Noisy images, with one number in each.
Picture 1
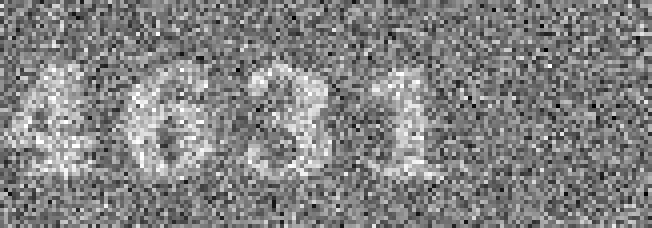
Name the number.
4631
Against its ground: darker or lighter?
lighter
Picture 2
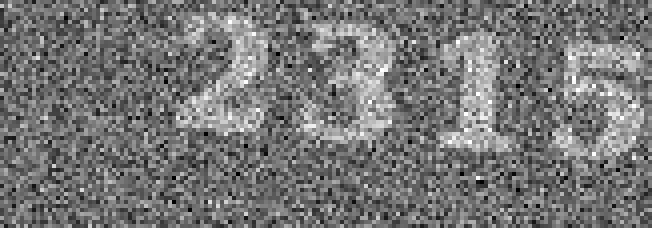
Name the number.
2315
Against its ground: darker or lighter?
lighter
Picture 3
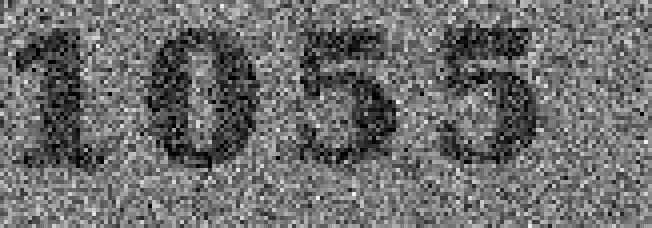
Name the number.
1055
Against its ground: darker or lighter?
darker
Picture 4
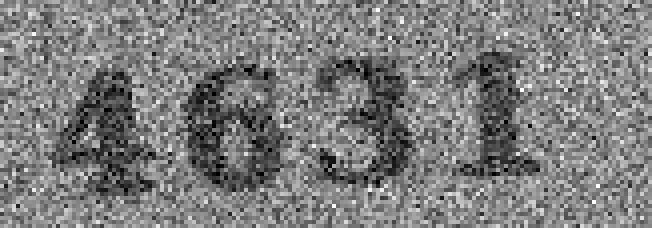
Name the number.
4631
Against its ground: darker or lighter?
darker
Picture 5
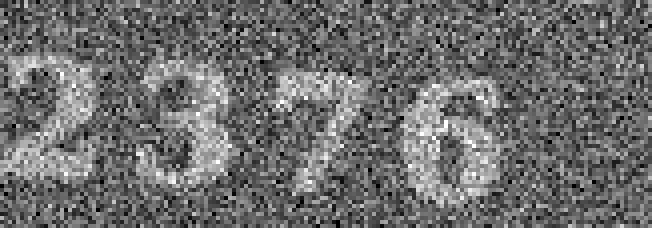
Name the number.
2376
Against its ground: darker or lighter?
lighter
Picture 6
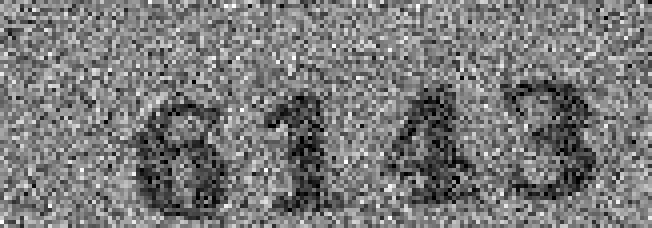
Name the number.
6143
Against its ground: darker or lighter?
darker
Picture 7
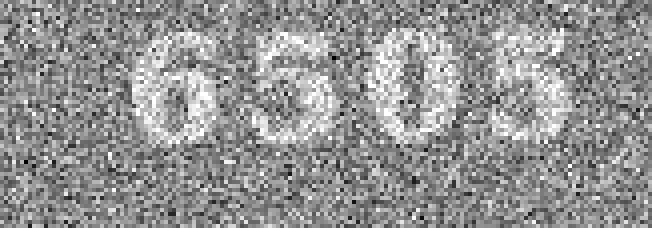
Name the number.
6505
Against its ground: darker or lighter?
lighter
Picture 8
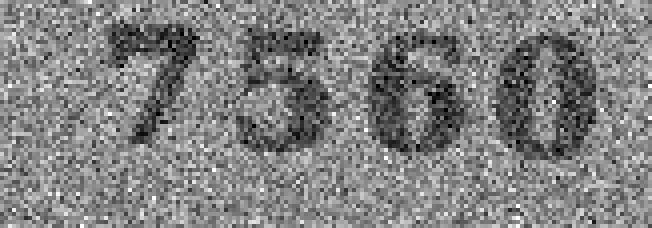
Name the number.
7560
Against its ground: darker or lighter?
darker
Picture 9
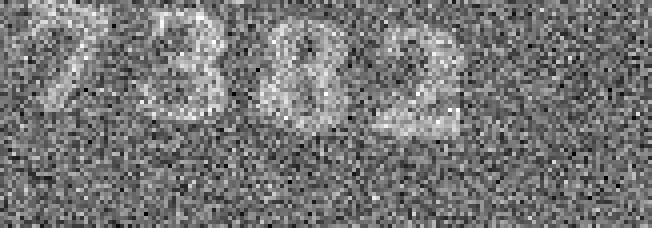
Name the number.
7382
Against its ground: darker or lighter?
lighter
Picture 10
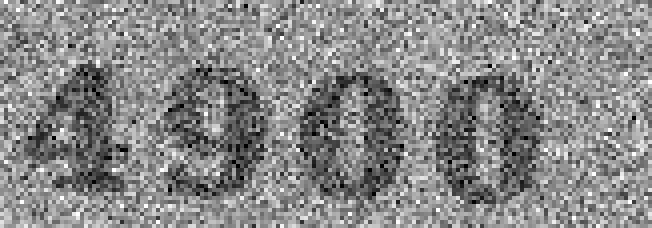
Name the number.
4900
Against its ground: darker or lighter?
darker
